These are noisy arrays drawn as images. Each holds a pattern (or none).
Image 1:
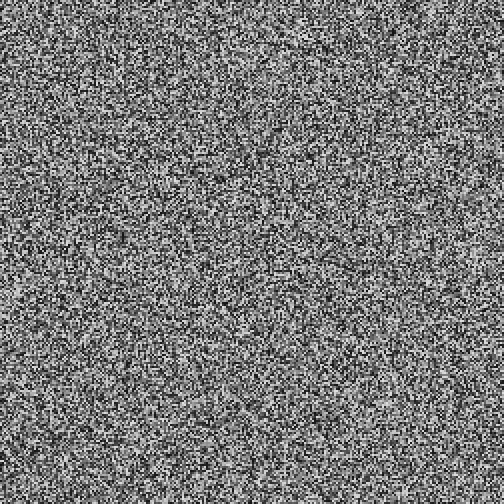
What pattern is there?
only noise
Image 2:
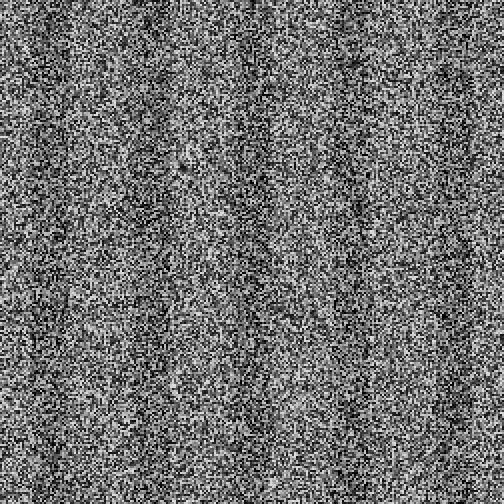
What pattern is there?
vertical stripes
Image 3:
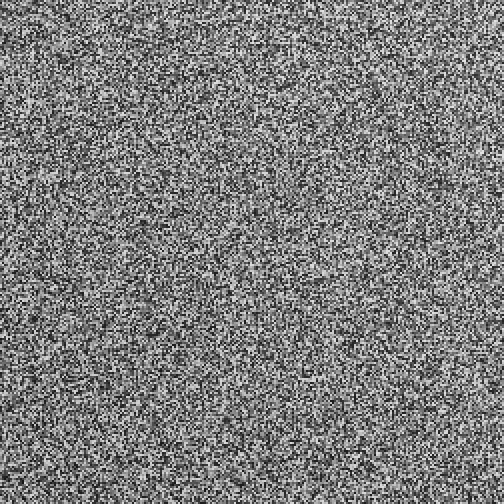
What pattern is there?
a smooth slope
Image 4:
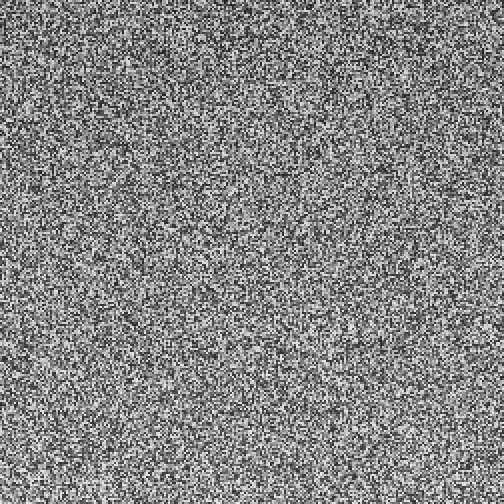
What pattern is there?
a smooth slope
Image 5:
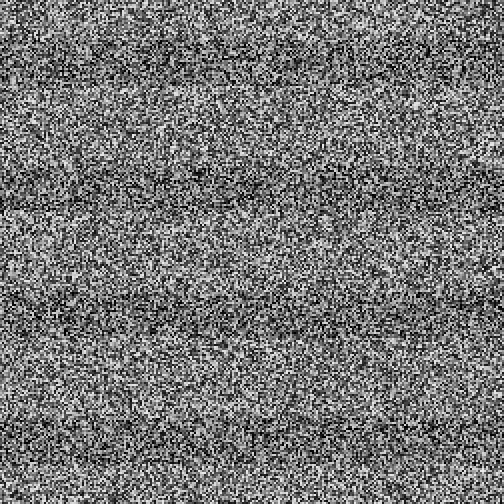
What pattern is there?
horizontal stripes
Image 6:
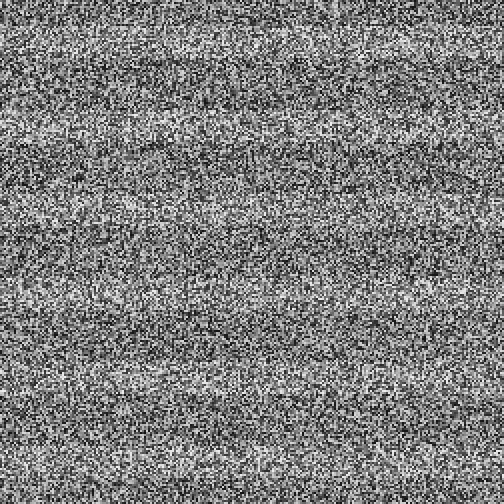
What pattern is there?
horizontal stripes
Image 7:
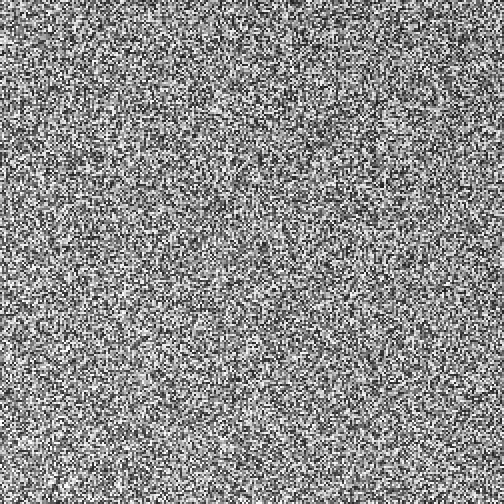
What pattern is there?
a smooth slope
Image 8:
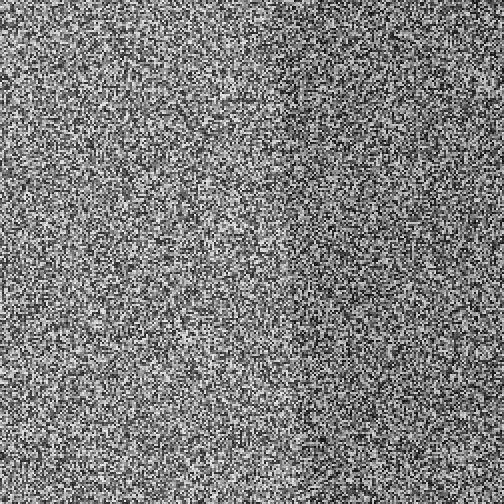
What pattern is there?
a sharp edge
